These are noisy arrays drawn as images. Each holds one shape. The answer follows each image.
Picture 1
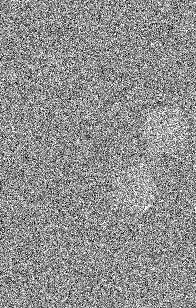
dumbbell
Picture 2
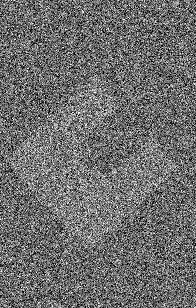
square with a notch
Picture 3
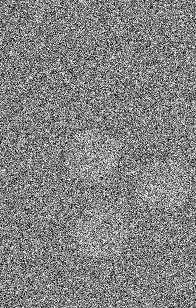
three dots
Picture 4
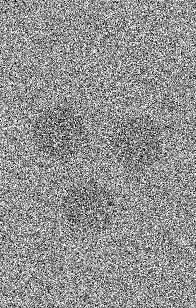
three dots
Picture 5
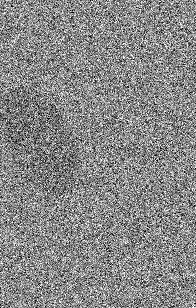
ellipse
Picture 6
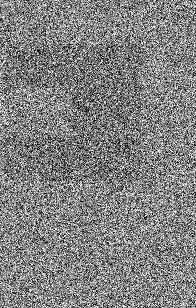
square with a notch
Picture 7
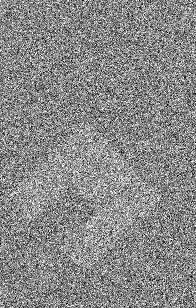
square with a notch
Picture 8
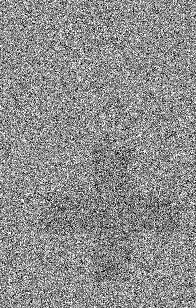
cross
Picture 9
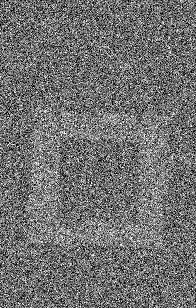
square frame
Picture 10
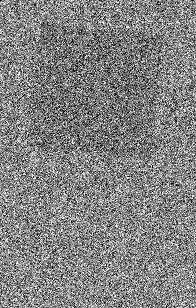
square
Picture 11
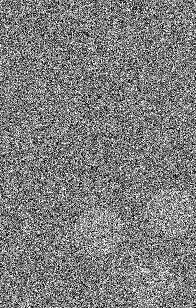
three dots
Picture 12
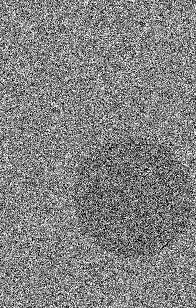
disc
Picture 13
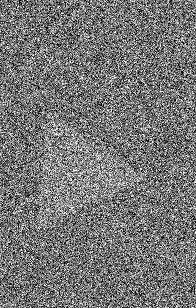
triangle
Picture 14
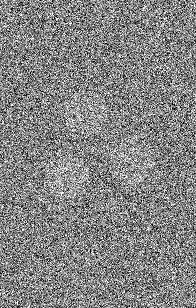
three dots
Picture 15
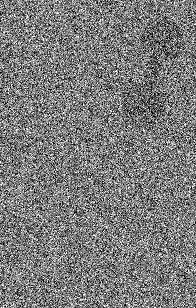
dumbbell
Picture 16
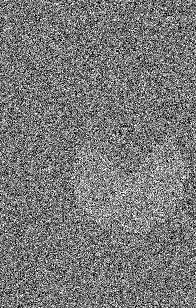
disc with a wedge cut out
